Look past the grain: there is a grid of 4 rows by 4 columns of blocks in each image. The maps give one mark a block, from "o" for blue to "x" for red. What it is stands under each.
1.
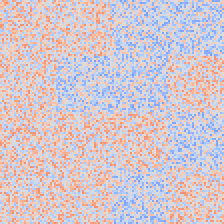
x x o o
x o o x
x x x o
x x o x
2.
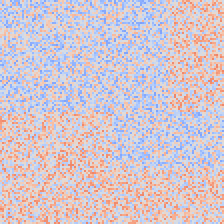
o o o x
o o o x
x x o o
x x x x
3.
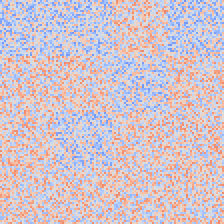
o o x o
x x o x
x o x x
x x x x
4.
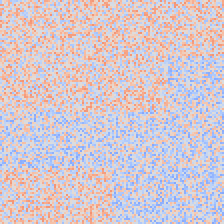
x x x x
x x x o
o o o o
x x o o
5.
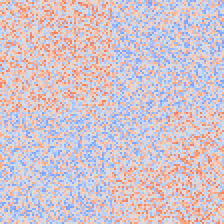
x x o o
x x o o
o o o x
o o x x
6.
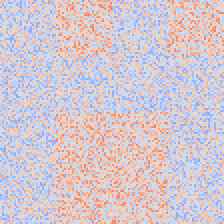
o x o x
o o o o
o x x o
o x x o
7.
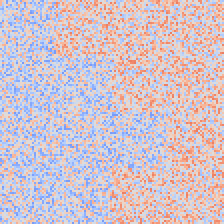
o x x x
o o x x
o o o x
o o x x
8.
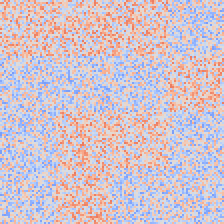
x x x o
o o o x
o x x o
o x o o
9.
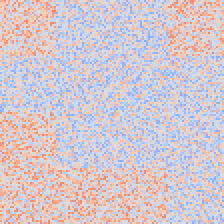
x o o x
o o o o
x o o o
x x x o
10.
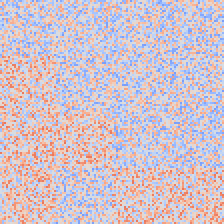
o o o o
x o o o
x x o o
x o x x
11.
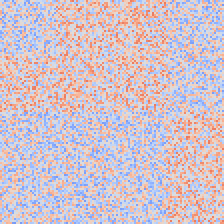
o x x o
x x x o
o o o x
o o o x
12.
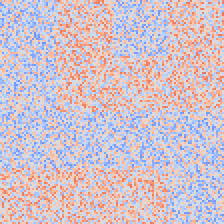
o x o x
o x x x
o o o o
x x x o
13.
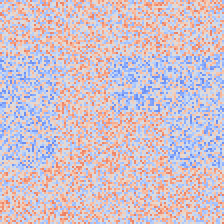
x x x x
o x o o
o x x o
x x x x
